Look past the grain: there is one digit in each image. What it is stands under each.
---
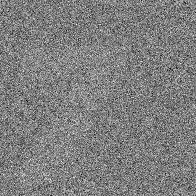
7
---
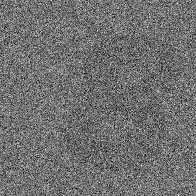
8
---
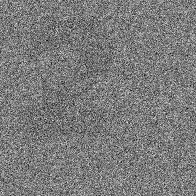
2
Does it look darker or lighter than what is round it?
darker
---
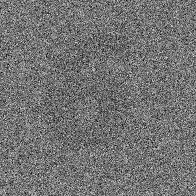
6
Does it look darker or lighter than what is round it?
darker
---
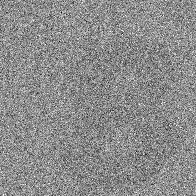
8
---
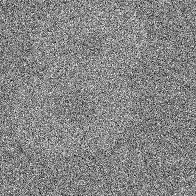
8
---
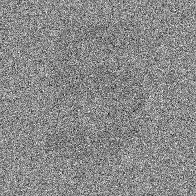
5
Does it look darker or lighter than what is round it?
darker
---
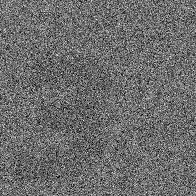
3
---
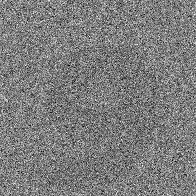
9
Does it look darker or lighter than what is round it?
darker
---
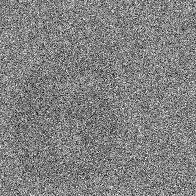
6
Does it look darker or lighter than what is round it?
darker
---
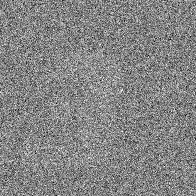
3
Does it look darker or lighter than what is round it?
lighter
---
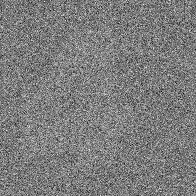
4
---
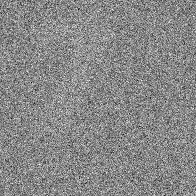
7
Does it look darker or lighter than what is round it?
lighter
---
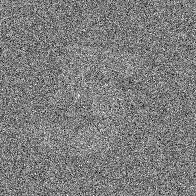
5
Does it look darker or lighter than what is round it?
lighter
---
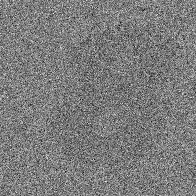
8
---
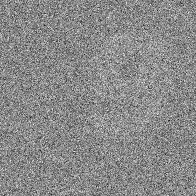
9
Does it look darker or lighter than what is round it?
lighter
